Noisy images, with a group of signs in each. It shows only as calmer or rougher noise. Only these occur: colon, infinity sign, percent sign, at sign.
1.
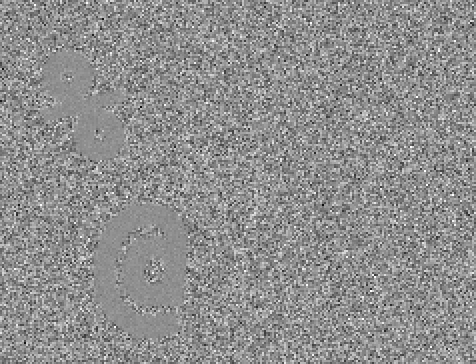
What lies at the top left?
percent sign
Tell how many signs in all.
2
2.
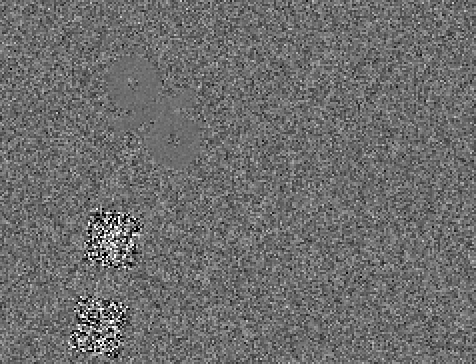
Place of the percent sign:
top left
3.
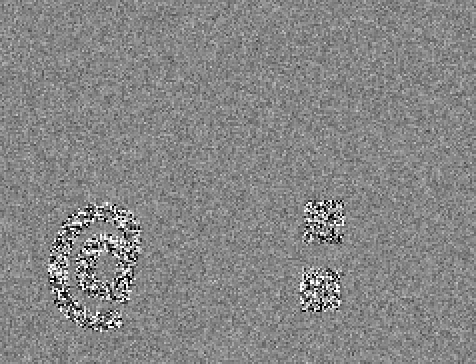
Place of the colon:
bottom right
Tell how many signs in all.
2
